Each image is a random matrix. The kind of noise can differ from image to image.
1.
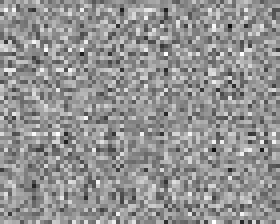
low rank plus noise
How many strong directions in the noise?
three or four
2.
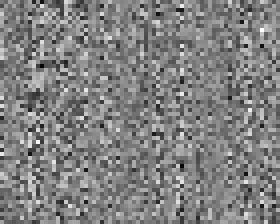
columns of uneven size
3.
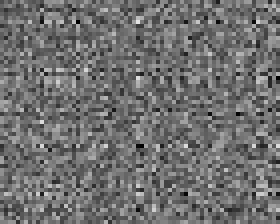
low rank plus noise
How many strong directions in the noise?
one
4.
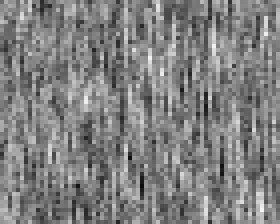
streaked along the columns
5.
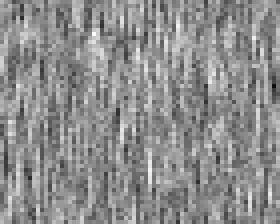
streaked along the columns
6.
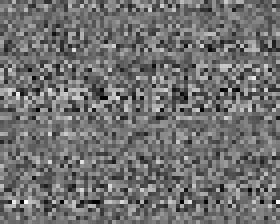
rows of uneven size
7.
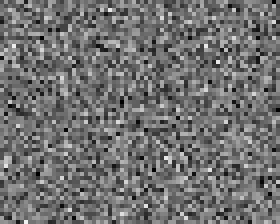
independent entries
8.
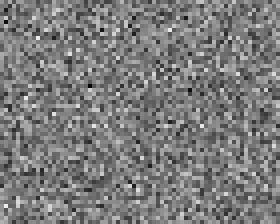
independent entries
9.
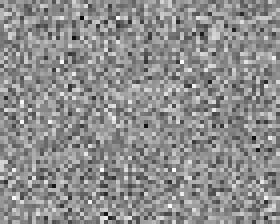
low rank plus noise
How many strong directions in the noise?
five to eight
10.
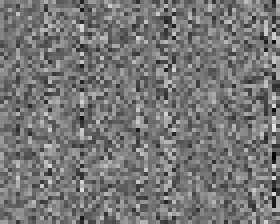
columns of uneven size
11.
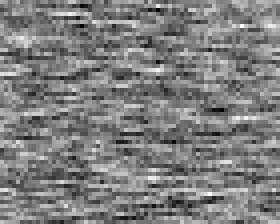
streaked along the rows
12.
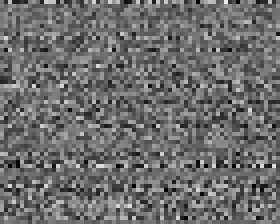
rows of uneven size
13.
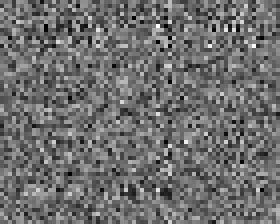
low rank plus noise
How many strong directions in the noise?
three or four
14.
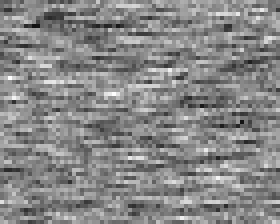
streaked along the rows
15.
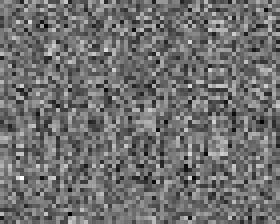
low rank plus noise
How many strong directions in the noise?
two
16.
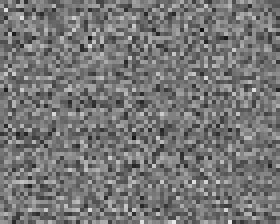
low rank plus noise
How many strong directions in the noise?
three or four
